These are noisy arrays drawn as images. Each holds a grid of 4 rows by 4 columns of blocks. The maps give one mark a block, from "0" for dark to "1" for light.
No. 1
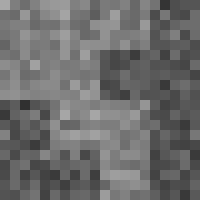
1 1 1 0
1 1 0 0
0 1 1 0
0 0 1 0
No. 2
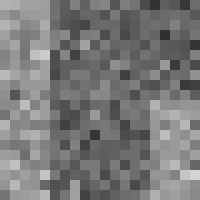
1 0 0 0
1 0 0 0
1 0 0 1
1 0 0 1
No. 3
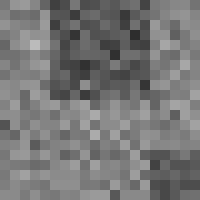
1 0 0 1
1 0 0 1
1 1 1 1
1 1 1 0
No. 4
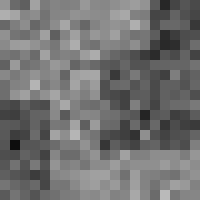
1 1 1 0
1 1 0 0
0 1 0 0
0 1 1 1
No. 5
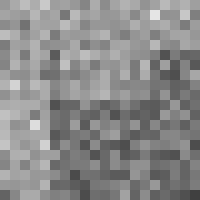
1 1 1 1
1 1 1 0
1 0 0 0
1 0 0 0
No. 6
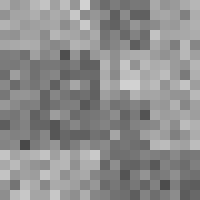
1 1 0 1
0 0 1 1
0 0 0 1
1 1 0 0
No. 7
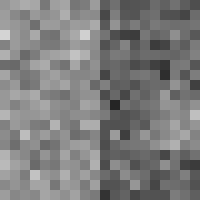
1 1 0 0
1 1 0 0
1 1 0 1
1 1 0 0
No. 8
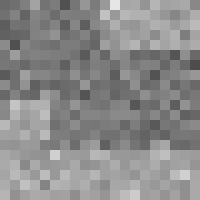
0 0 1 1
0 0 0 0
1 0 0 0
1 1 1 1
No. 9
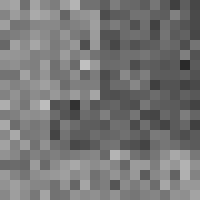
1 1 0 0
1 1 0 0
1 0 0 0
1 1 1 1
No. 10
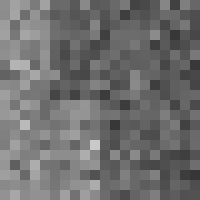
1 0 0 0
1 0 0 0
1 1 0 0
1 1 0 0
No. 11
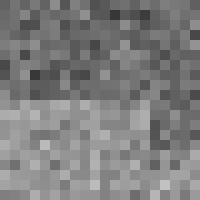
0 0 0 0
0 0 0 0
1 1 1 0
1 1 1 1
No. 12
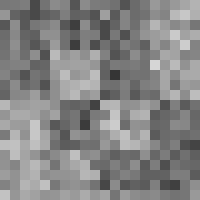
0 0 0 1
0 1 0 1
1 0 1 0
1 1 0 0
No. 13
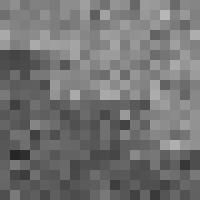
1 1 1 1
0 1 1 1
0 0 0 1
0 0 0 0
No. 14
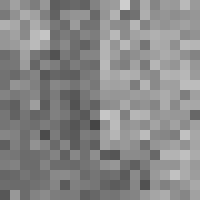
1 0 1 1
0 0 1 1
0 0 1 1
0 0 0 1
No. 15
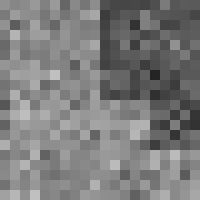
1 1 0 0
1 1 0 0
1 1 1 0
1 1 1 1
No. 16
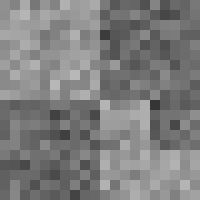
1 1 0 0
1 1 0 0
0 0 1 0
0 0 1 1
